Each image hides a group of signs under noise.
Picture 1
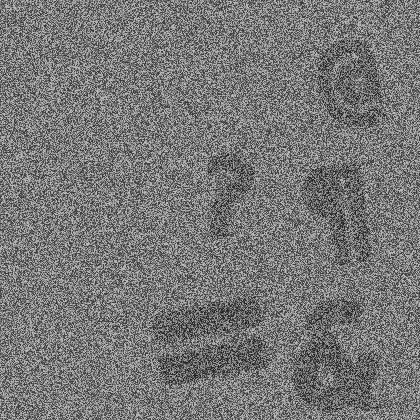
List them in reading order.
top right: at sign; centre: question mark; middle right: pilcrow; bottom middle: equals sign; bottom right: ampersand
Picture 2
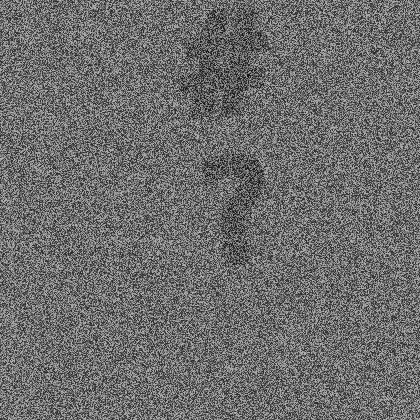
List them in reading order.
top middle: hash sign; centre: question mark
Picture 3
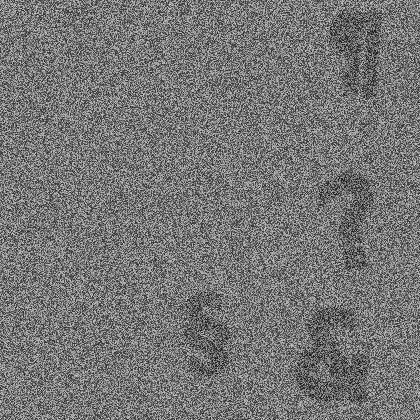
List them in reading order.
top right: pilcrow; middle right: question mark; bottom middle: section sign; bottom right: ampersand
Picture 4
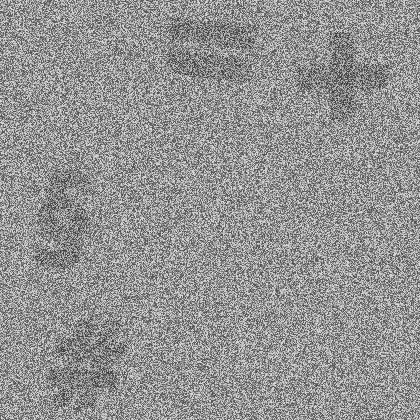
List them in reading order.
top middle: equals sign; top right: plus sign; middle left: section sign; bottom left: hash sign
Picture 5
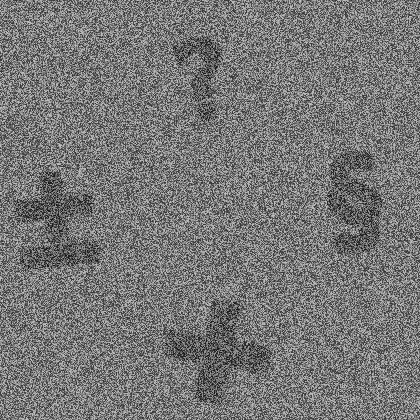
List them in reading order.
top middle: question mark; middle left: plus-minus sign; middle right: section sign; bottom middle: plus sign
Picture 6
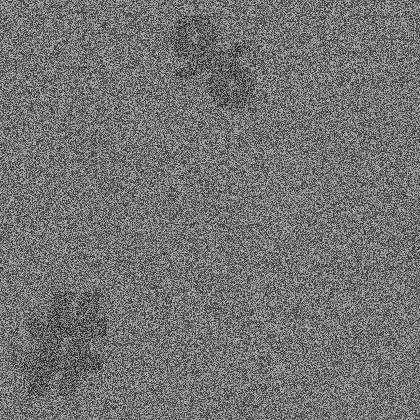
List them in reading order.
top middle: percent sign; bottom left: hash sign
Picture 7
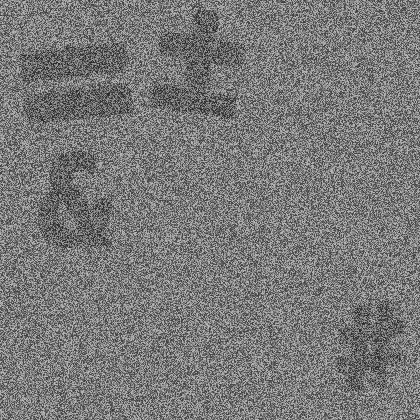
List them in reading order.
top left: equals sign; top middle: plus-minus sign; middle left: ampersand; bottom right: hash sign
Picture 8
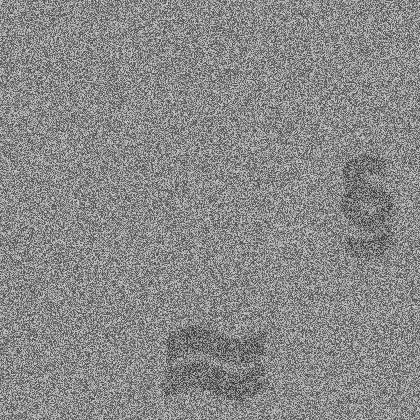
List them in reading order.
middle right: section sign; bottom middle: approximately sign
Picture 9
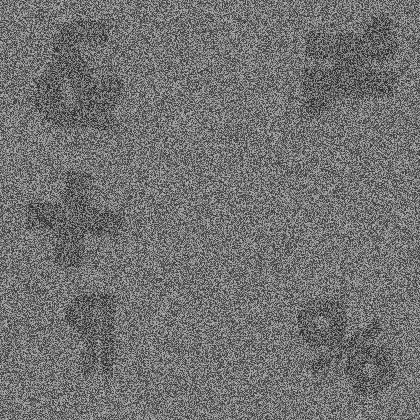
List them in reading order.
top left: ampersand; top right: not-equal sign; middle left: plus sign; bottom left: pilcrow; bottom right: percent sign
